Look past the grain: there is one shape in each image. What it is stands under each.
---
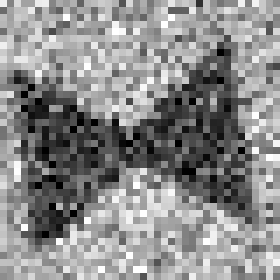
bow tie
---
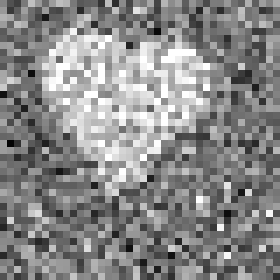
heart
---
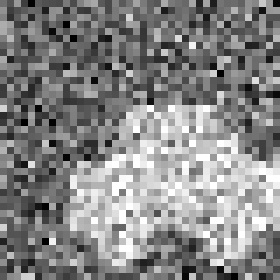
car
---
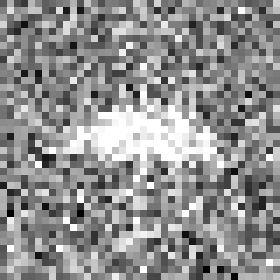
umbrella
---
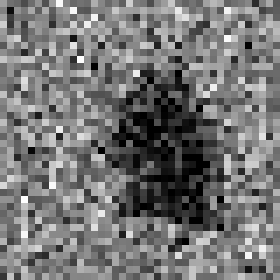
chess knight
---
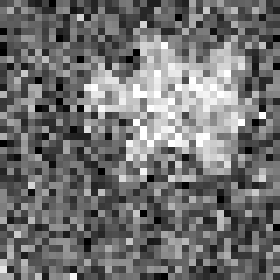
turtle
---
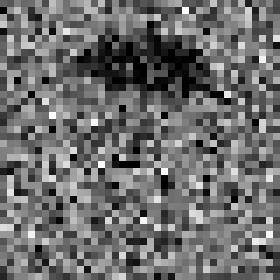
umbrella
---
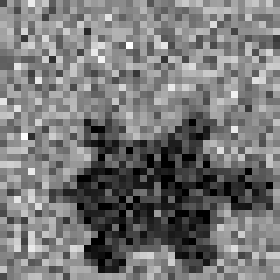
turtle
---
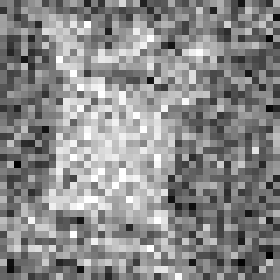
chess rook
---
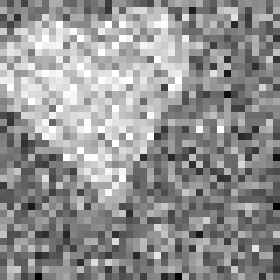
heart
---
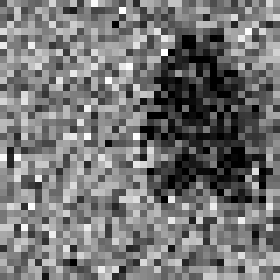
chess knight
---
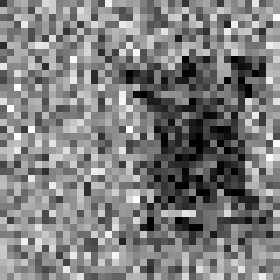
chess rook
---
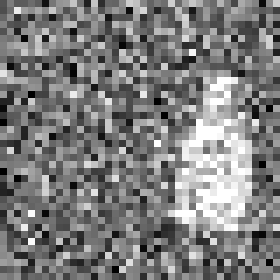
bottle
